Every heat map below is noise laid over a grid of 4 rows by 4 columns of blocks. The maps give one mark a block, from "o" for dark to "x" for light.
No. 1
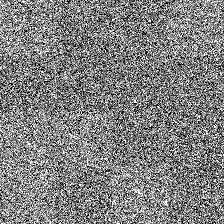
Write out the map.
x o o x
o o o o
x x o o
x o x o
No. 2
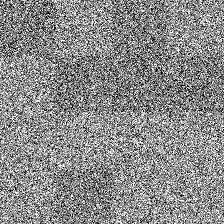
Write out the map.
o x o x
x o o o
x x x x
x o x x
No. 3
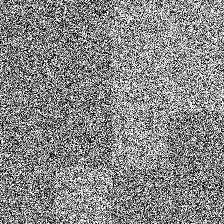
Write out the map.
o o x x
o o x x
o o x o
o x o o
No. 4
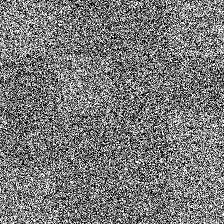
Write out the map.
x o o x
o x o o
o o o x
x o o x
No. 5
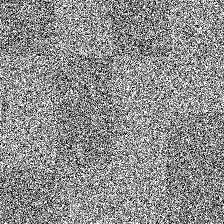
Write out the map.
o x o x
x o x x
x o x o
o x x o
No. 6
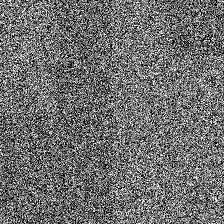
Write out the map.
x o x o
x o x x
o o x x
o o x x
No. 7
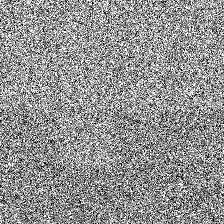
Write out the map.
x x x x
x x x x
o x o o
o o o o
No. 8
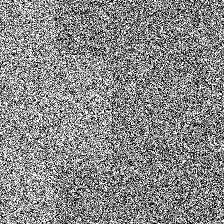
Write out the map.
x o o o
x x o o
x x o o
x o o o
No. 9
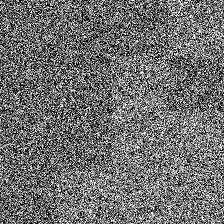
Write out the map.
o o o x
o o x o
o o x x
o x x x
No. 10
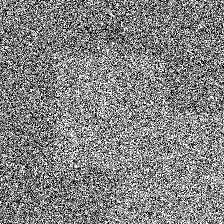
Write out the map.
o o o o
o x x o
o x x x
o o x x
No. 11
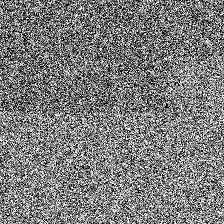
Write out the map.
o o o o
o o o x
x x x x
x x x x
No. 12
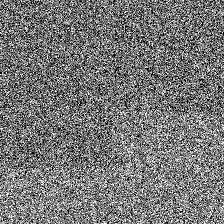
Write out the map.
o o o o
o o o o
o o x x
x x x x
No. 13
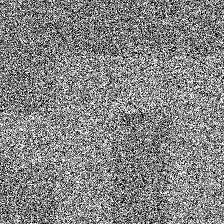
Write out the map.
o o o o
o x x x
x x o x
o x o x
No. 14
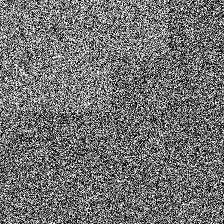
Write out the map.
x x x o
x x o o
o o o o
o o o o
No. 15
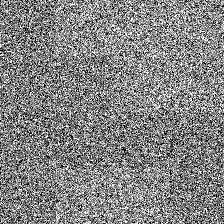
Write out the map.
o x x x
o o x x
o o o o
o x x o
